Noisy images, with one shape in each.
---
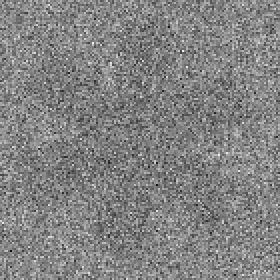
asterisk
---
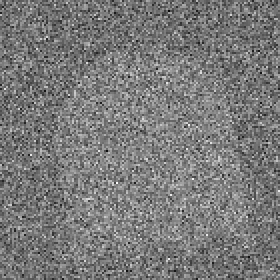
ghost
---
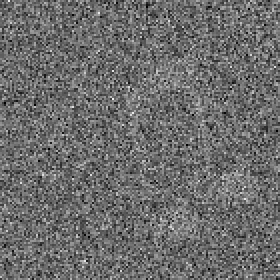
pair of musical notes
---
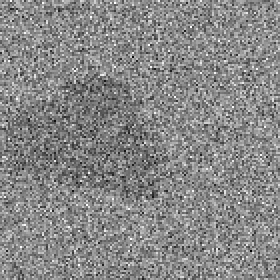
cloud
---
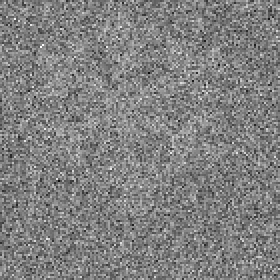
snowflake
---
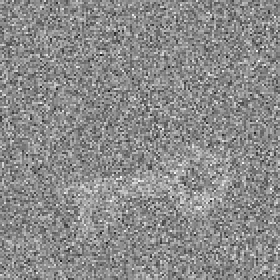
key
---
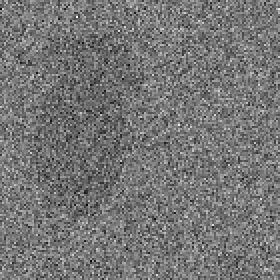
footprint
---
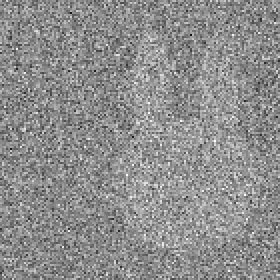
rabbit's head
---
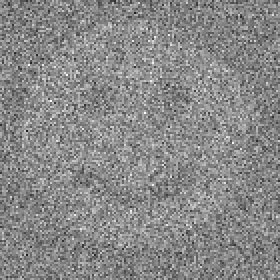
smiling face
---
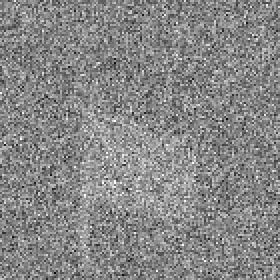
flag
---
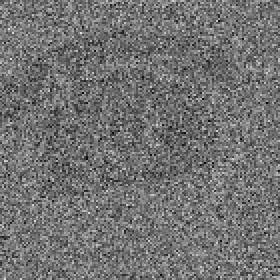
telephone
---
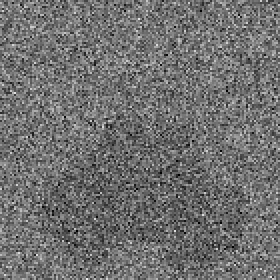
car
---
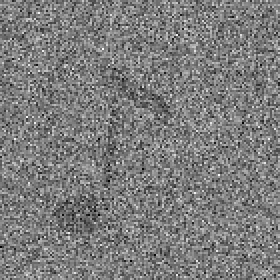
musical note
